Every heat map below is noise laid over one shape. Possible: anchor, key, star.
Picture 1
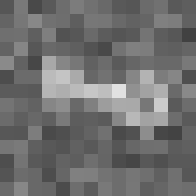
key
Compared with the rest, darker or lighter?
lighter
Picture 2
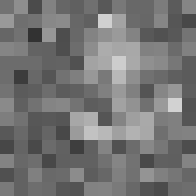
anchor
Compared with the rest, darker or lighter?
lighter
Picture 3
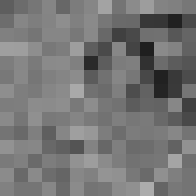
anchor
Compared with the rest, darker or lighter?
darker
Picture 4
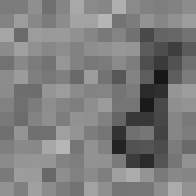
key
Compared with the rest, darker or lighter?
darker
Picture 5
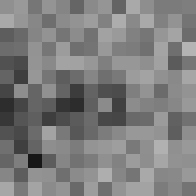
anchor
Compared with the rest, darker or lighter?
darker
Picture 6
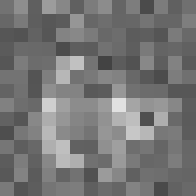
anchor
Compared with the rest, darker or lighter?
lighter
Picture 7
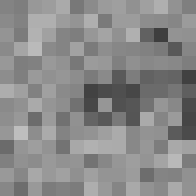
anchor
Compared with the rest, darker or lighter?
darker
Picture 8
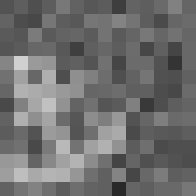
anchor
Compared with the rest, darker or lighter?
lighter
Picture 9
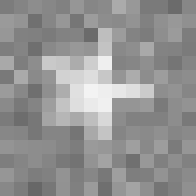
star
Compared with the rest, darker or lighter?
lighter
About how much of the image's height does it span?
two thirds
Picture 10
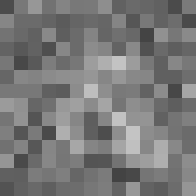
anchor
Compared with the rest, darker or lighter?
lighter
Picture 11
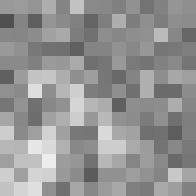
anchor
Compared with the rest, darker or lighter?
lighter
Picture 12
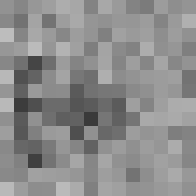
anchor
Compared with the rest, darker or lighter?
darker
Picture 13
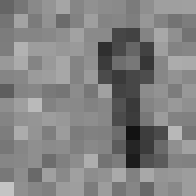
key
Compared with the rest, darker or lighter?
darker
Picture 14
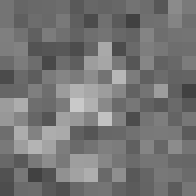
anchor
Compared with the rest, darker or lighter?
lighter
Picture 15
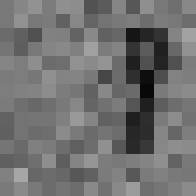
key
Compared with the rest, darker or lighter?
darker
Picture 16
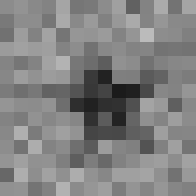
star
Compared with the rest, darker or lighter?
darker
